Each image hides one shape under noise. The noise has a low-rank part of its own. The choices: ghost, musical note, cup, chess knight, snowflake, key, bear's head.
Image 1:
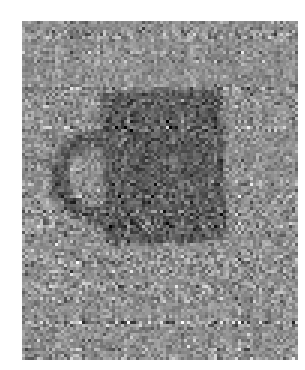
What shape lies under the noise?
cup
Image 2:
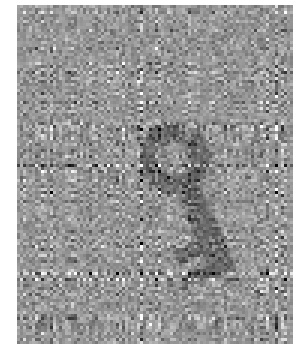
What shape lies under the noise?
key
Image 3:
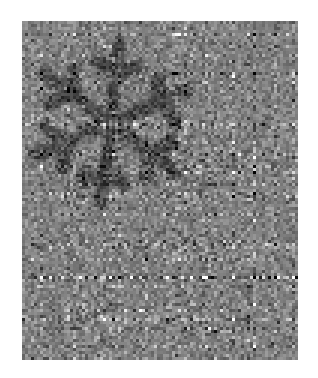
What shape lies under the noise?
snowflake
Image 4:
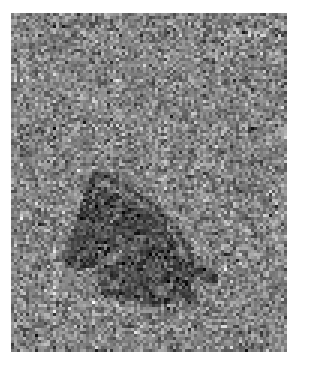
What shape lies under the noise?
chess knight
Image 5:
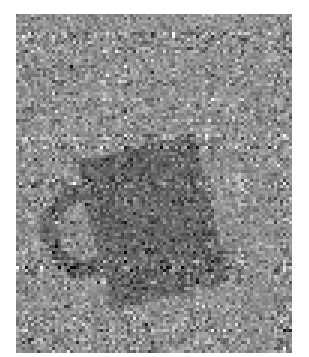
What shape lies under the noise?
cup
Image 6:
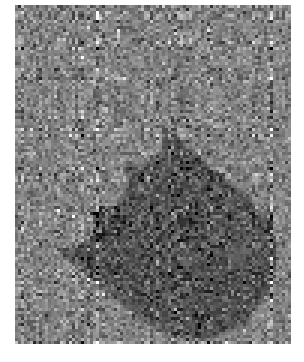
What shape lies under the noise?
ghost
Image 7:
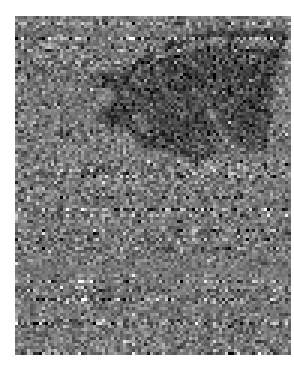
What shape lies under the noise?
chess knight
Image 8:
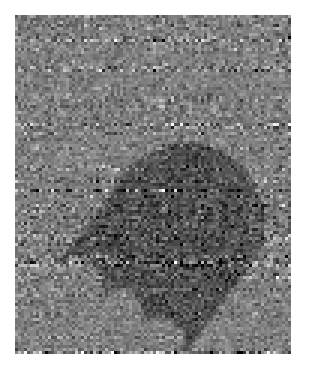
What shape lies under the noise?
ghost
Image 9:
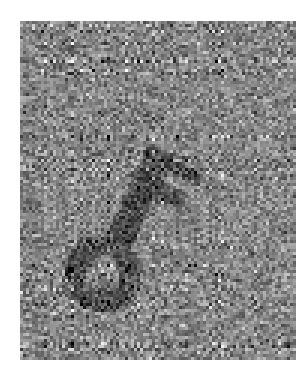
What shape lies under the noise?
key
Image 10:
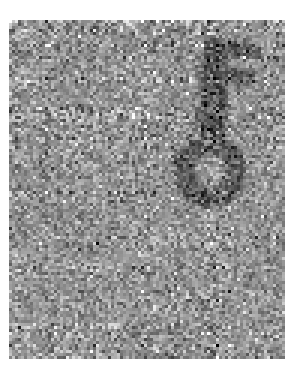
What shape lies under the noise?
key
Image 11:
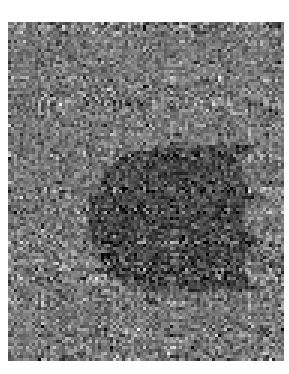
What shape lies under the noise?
ghost
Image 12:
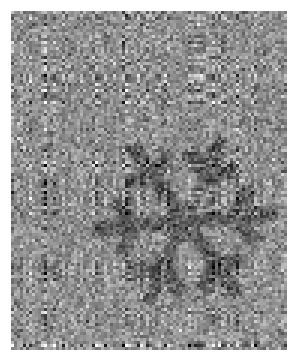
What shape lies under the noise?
snowflake
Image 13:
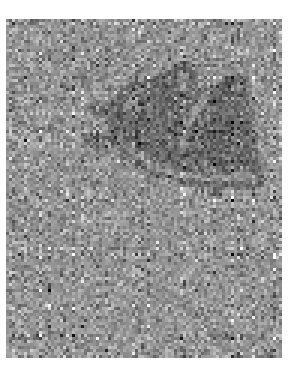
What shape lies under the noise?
chess knight
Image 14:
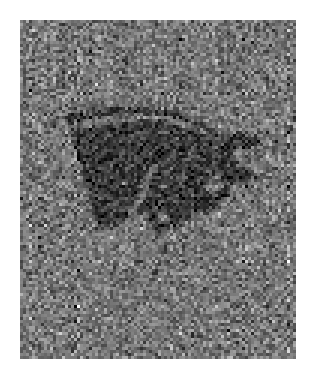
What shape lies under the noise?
chess knight
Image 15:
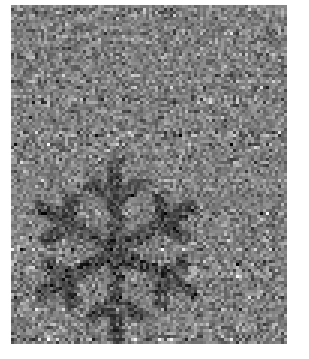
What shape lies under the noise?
snowflake
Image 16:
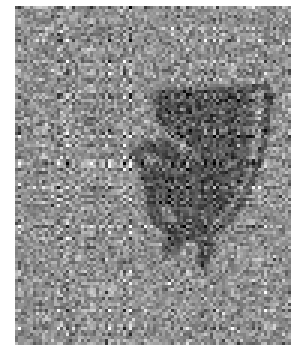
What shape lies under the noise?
chess knight
